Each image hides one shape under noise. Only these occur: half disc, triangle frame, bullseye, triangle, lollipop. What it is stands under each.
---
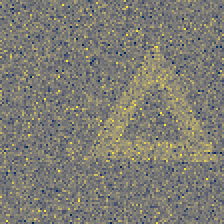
triangle frame
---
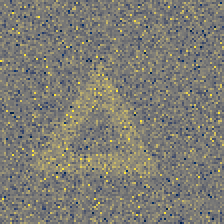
triangle frame
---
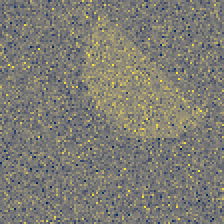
half disc
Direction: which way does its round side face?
down and left
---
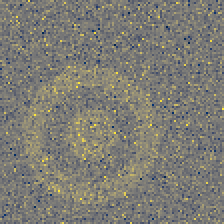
bullseye
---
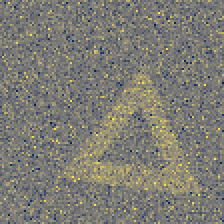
triangle frame
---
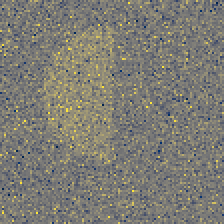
half disc
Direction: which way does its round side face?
left
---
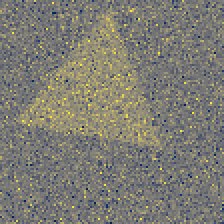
triangle
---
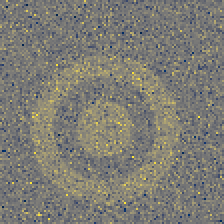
bullseye
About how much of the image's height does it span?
two thirds
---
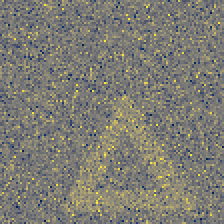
triangle frame
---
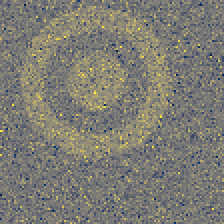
bullseye
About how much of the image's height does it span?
two thirds
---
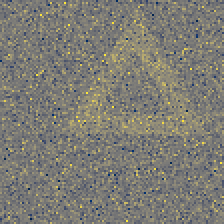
triangle frame
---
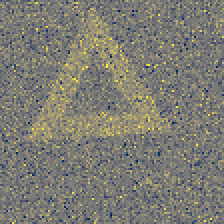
triangle frame
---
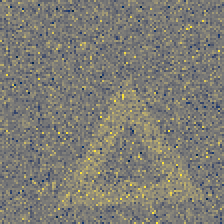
triangle frame
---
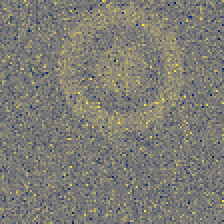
bullseye
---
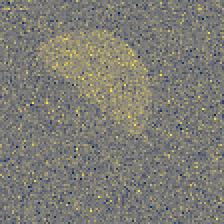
half disc
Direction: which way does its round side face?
up and right
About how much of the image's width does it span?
half
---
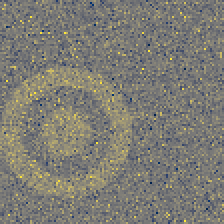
bullseye
